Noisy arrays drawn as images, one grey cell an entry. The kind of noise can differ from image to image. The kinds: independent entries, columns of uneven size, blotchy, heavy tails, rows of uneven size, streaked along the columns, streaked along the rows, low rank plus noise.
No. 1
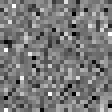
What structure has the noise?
heavy tails
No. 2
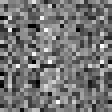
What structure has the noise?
low rank plus noise
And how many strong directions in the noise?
one
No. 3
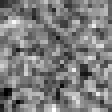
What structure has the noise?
blotchy
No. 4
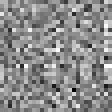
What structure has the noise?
low rank plus noise
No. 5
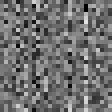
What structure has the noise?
columns of uneven size
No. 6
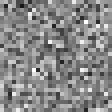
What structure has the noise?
independent entries
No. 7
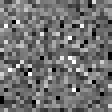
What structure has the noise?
heavy tails
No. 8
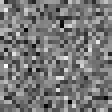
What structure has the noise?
independent entries
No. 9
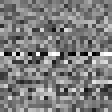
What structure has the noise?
rows of uneven size
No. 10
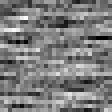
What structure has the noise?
streaked along the rows
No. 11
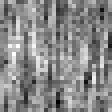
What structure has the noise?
streaked along the columns
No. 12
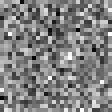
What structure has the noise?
independent entries
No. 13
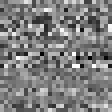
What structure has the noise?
rows of uneven size
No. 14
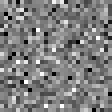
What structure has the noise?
heavy tails
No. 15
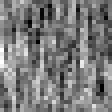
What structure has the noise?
streaked along the columns
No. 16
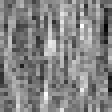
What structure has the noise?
streaked along the columns
